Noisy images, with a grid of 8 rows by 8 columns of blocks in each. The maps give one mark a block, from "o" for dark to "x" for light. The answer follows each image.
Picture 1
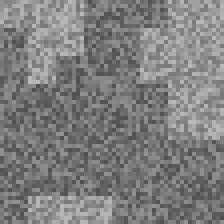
x x x o o o x x
o x x o o x x x
o x o o o x x x
o o o o o o x x
o o o o o o x x
o o o o o o o o
o o o o o o o o
o x x x o o o o
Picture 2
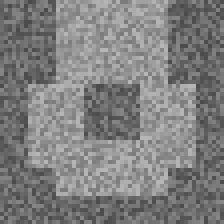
o o x x x x o o
o o x x x x o o
o o x x x x o o
o x x o o x x o
o x x o o x x o
o x x x x x x o
o o x x x x o o
o o o o o o o o
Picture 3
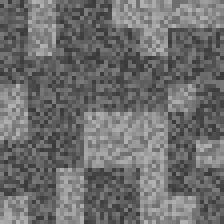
o x o o x x x x
o x o o o x o o
o o o o o o o o
x o o o o o x o
x o o x x x o o
o o o x x x o x
o o x o o x o o
x o x o o x x o
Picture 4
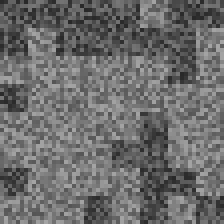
o o o o o x o o
o x o o o o o x
x x x x x x o x
o x x x x x x x
x x x x x o x x
x x x x o o x x
o x x x x o o x
x x x o x o x o
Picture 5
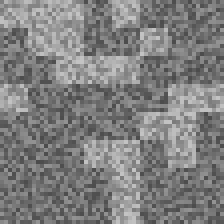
x x x o x o o o
o x x o o x o o
o o x x x o o o
x o o o o o x x
o o o o o x x o
o o o x x o x o
o o o o x o o o
o o o o x o o o
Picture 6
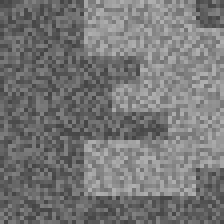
o o o x x x x o
o o o x x x x x
o o o o o x x x
o o o o x x x x
o o o o o o x x
o o o x x x x x
o o o x x x x o
o o o o o o o o
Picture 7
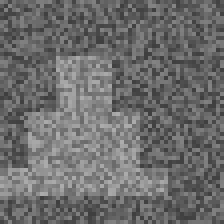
o o o o o o o o
o o o o o o o o
o o x x o o o o
o o x x o o o o
o x x x x o o o
o x x x x o o o
x x x x x x o o
o o o o o o o o
